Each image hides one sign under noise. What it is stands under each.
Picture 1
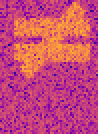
not-equal sign
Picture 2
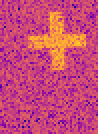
plus sign
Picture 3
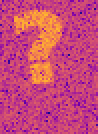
question mark
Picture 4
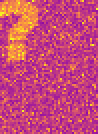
question mark
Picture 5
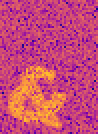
ampersand
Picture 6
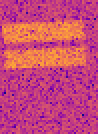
equals sign
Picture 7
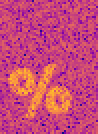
percent sign
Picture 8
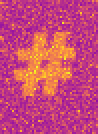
hash sign
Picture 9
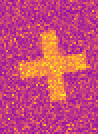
plus sign
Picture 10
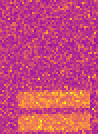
equals sign
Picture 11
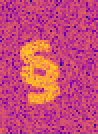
section sign
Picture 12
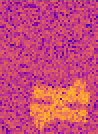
not-equal sign
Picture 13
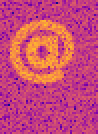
at sign
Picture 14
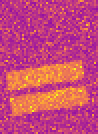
equals sign
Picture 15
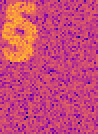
section sign
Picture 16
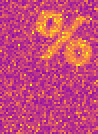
percent sign
